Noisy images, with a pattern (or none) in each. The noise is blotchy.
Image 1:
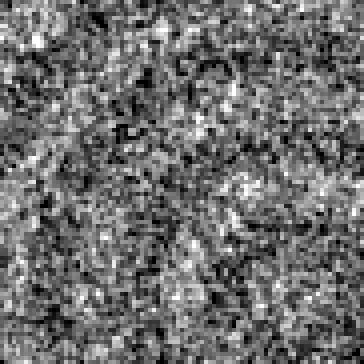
rings round one point
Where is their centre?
bottom right
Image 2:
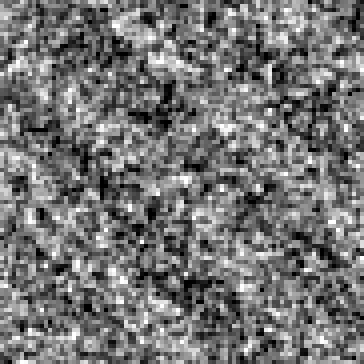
diagonal stripes
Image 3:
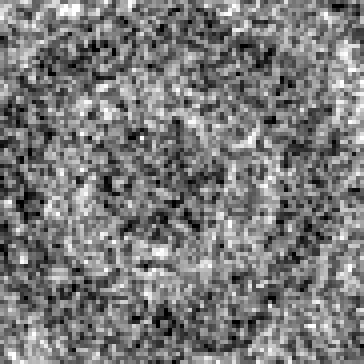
rings round one point
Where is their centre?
centre
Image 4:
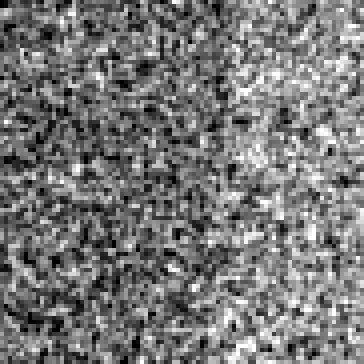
a sharp edge
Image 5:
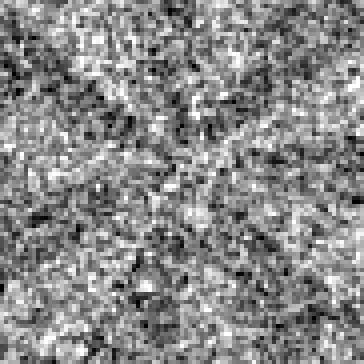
spokes from one point
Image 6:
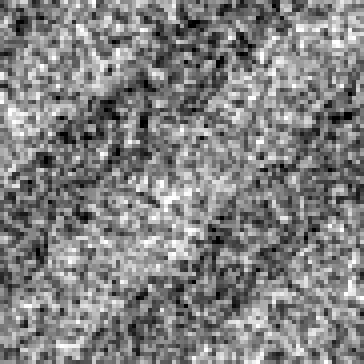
diagonal stripes
